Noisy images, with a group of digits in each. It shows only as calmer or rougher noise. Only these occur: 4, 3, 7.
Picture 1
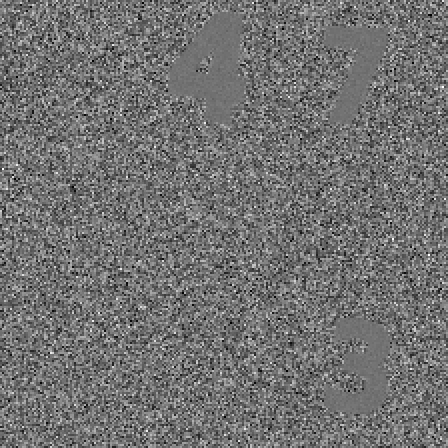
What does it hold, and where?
top middle: 4; top right: 7; bottom right: 3
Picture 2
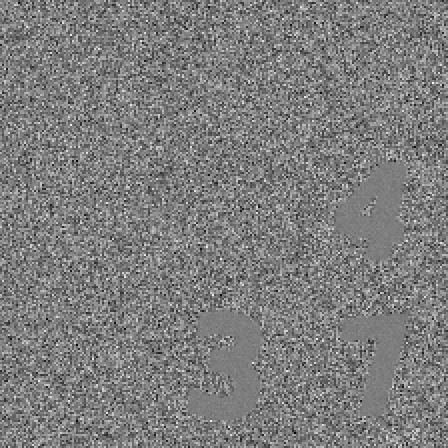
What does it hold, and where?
middle right: 4; bottom middle: 3; bottom right: 7
